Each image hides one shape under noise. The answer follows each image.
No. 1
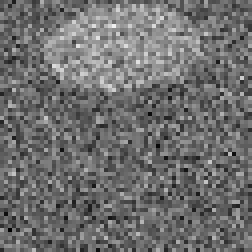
light ellipse
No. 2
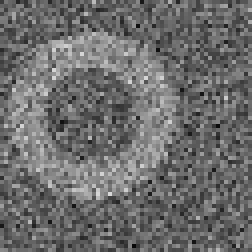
light ring
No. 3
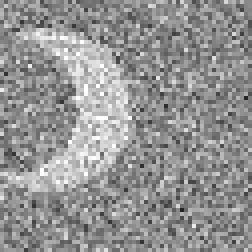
light crescent
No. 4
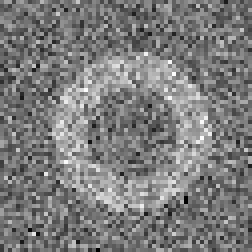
light ring
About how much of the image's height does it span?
two thirds
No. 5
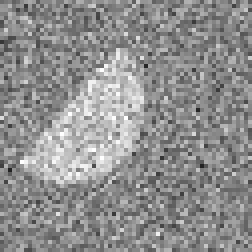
light half disc
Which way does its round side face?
down and right
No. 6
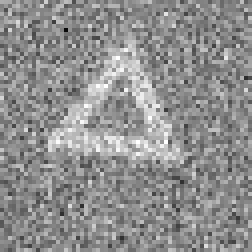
light triangle frame
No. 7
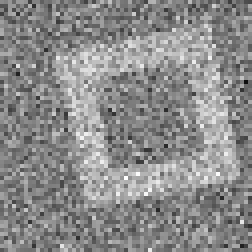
light square frame
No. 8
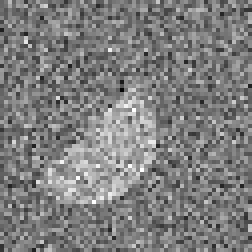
light half disc
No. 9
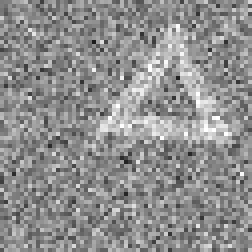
light triangle frame
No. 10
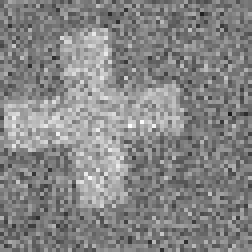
light cross
